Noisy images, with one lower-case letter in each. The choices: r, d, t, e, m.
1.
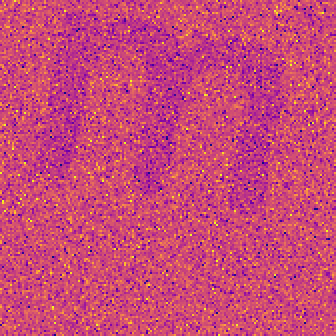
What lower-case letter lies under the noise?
m
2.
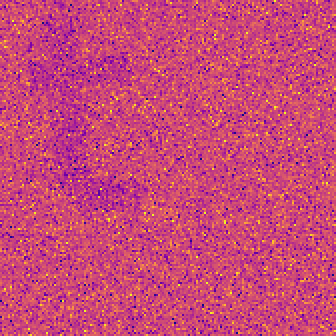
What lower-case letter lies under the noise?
t
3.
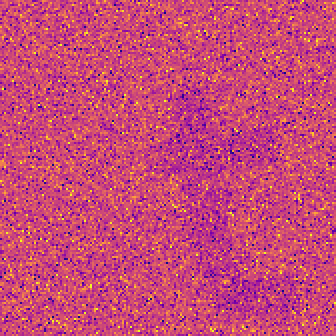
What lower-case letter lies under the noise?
t
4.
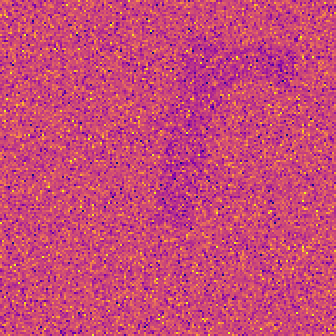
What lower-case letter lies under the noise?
r
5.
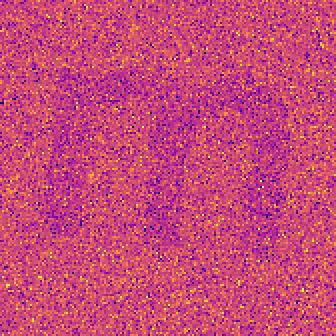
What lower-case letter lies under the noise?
m
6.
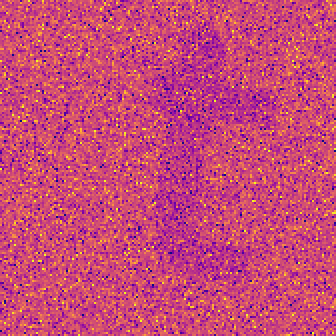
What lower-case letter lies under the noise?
t
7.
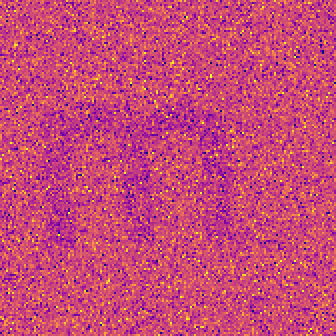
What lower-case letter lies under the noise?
m
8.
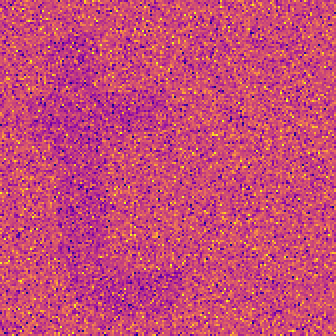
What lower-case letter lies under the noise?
t
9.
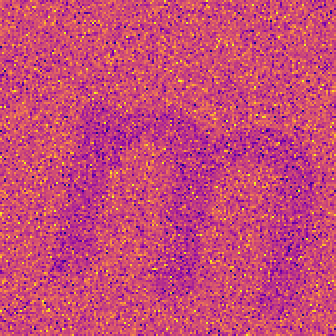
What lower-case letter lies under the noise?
m
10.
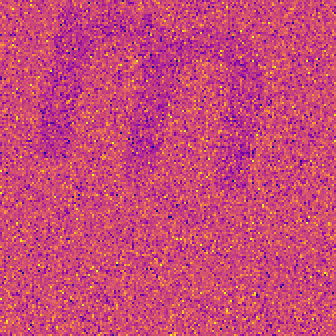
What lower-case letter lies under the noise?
m
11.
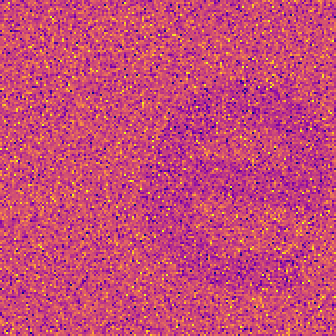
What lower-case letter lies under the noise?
e
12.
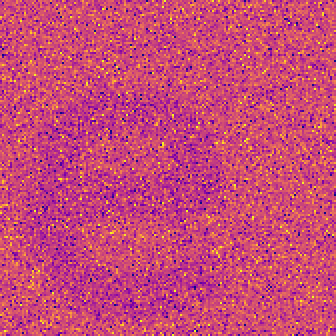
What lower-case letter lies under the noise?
e
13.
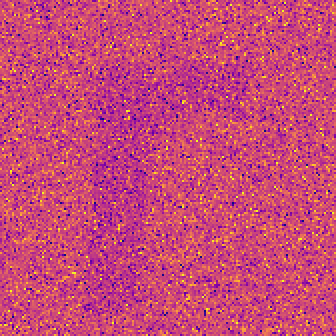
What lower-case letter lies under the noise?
r
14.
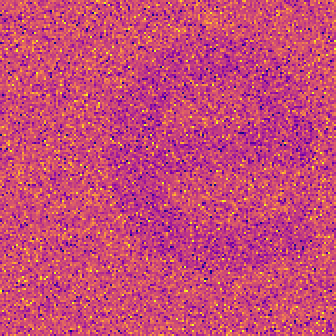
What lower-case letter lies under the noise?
e
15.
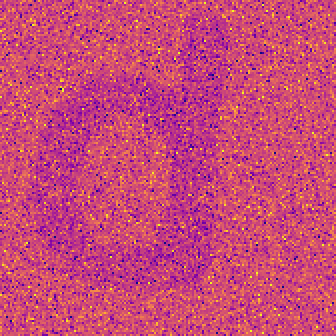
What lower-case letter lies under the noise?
d
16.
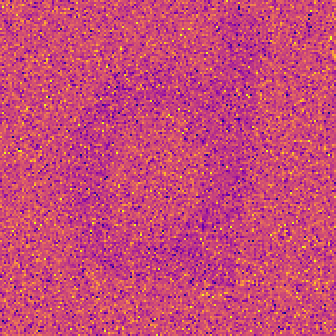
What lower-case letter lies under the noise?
d
